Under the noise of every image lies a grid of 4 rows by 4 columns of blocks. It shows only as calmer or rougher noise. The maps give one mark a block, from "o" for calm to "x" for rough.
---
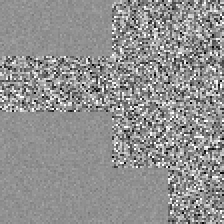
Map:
o o x x
x x x x
o o x x
o o o x
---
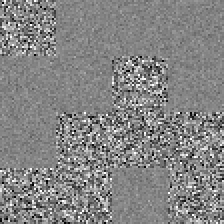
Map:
x o o o
o o x o
o x x x
x x o x
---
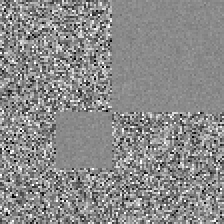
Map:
x x o o
x x o o
x o x x
x x x x
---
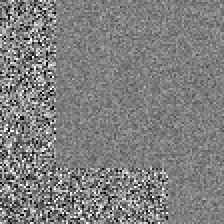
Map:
x o o o
x o o o
x o o o
x x x o
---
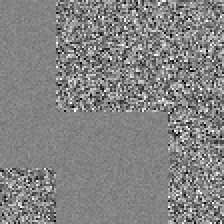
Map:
o x x x
o x x x
o o o x
x o o x
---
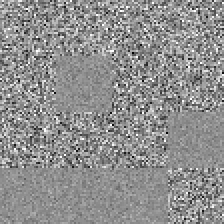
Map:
x x x x
x o x x
x x x o
o o o x
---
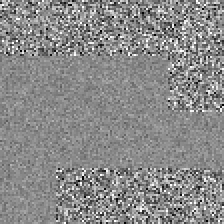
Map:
x x x x
o o o x
o o o o
o x x x
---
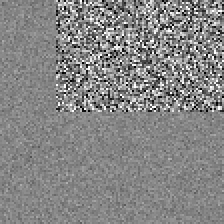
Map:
o x x x
o x x x
o o o o
o o o o
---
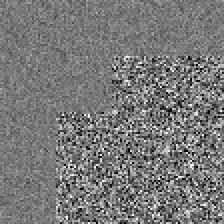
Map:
o o o o
o o x x
o x x x
o x x x
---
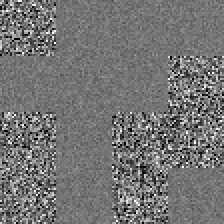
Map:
x o o o
o o o x
x o x x
x o x o
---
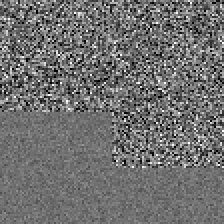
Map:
x x x x
x x x x
o o x x
o o o o
